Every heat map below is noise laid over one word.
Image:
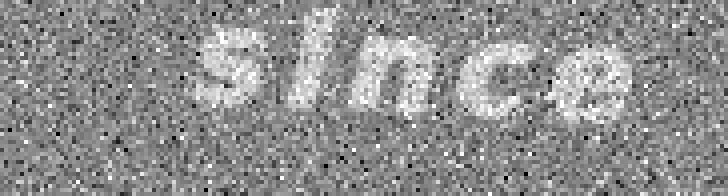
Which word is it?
since
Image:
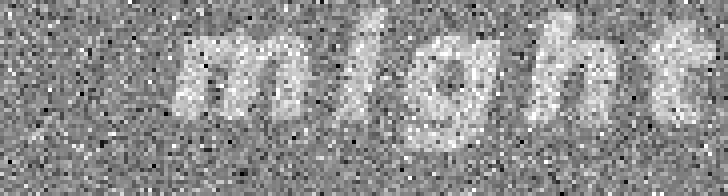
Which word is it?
might
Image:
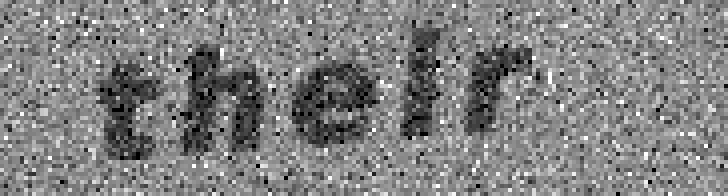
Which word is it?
their
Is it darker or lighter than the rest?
darker
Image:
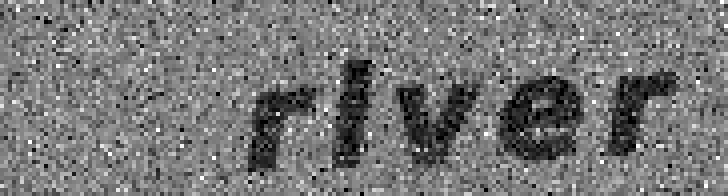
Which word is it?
river
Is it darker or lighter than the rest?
darker
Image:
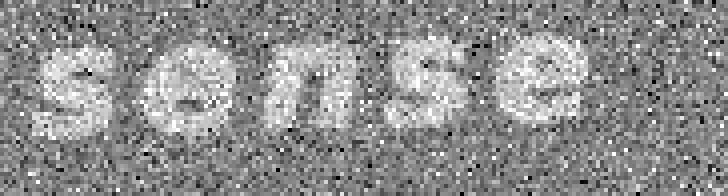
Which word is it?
sense
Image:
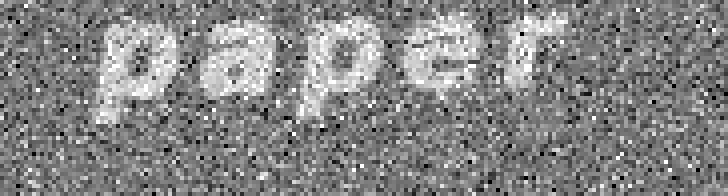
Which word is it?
paper
